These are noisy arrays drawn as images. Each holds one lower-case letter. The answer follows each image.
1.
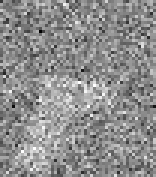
light r
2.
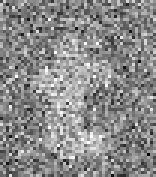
light t
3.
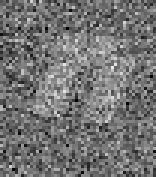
light n
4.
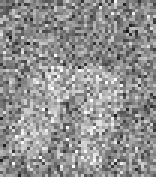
light n
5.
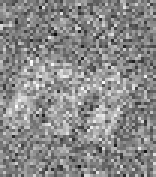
light m
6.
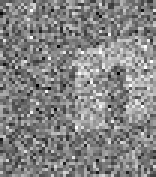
light n
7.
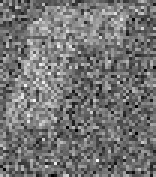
light r
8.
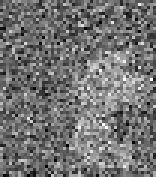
light t
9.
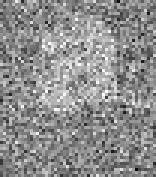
light a
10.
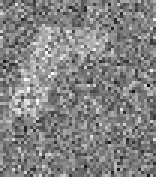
light r
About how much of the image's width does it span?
two thirds
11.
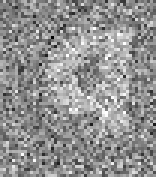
light q
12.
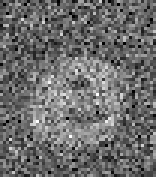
light e
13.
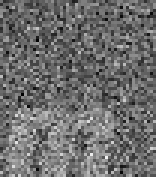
light m
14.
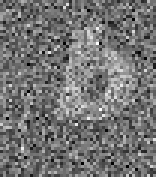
light b
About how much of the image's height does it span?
half
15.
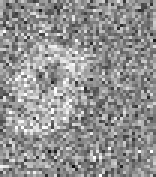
light g
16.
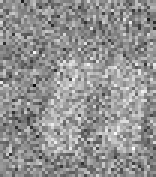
light n
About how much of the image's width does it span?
two thirds
